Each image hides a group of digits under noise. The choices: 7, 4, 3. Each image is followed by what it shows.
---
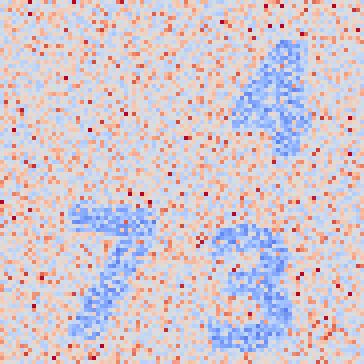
top right: 4; bottom left: 7; bottom right: 3
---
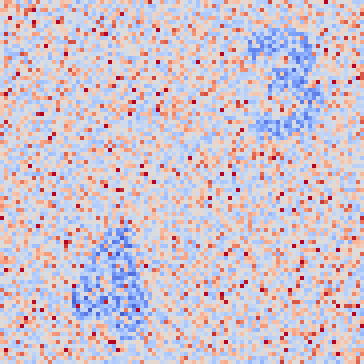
top right: 3; bottom left: 4
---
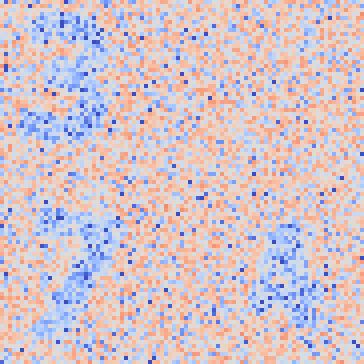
top left: 3; bottom left: 7; bottom right: 4
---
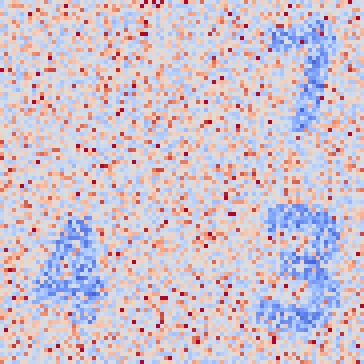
top right: 7; bottom left: 4; bottom right: 3
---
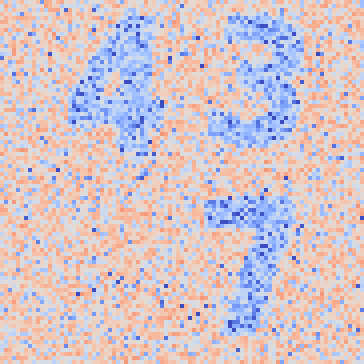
top left: 4; top right: 3; bottom right: 7
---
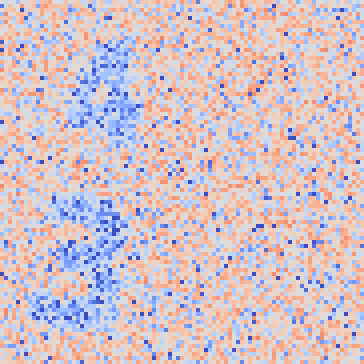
top left: 4; bottom left: 3
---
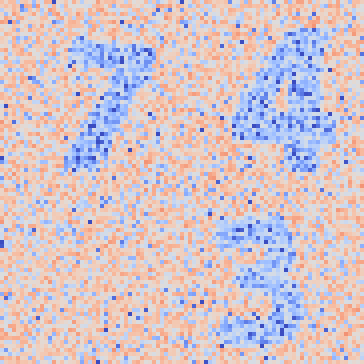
top left: 7; top right: 4; bottom right: 3
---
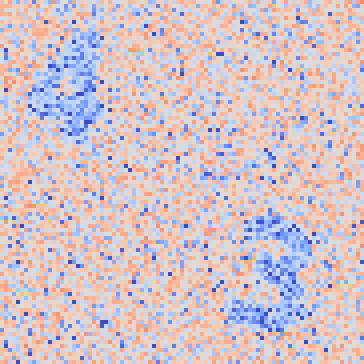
top left: 4; bottom right: 3
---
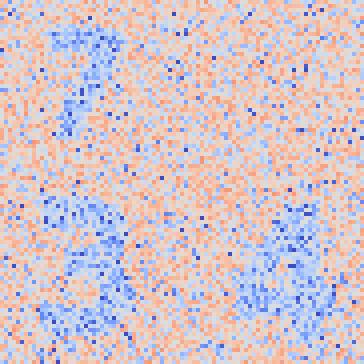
top left: 7; bottom left: 3; bottom right: 4
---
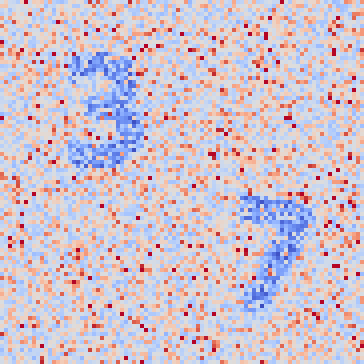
top left: 3; bottom right: 7
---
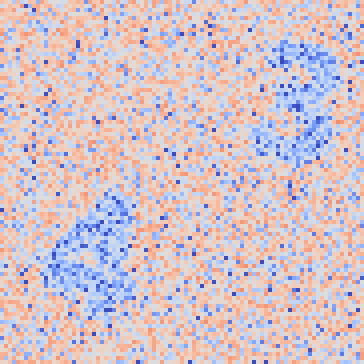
top right: 3; bottom left: 4
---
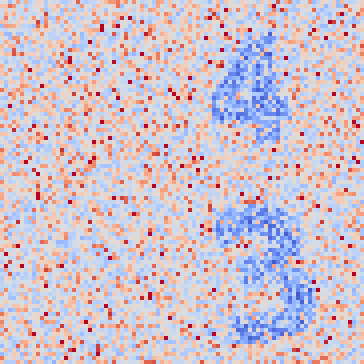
top right: 4; bottom right: 3
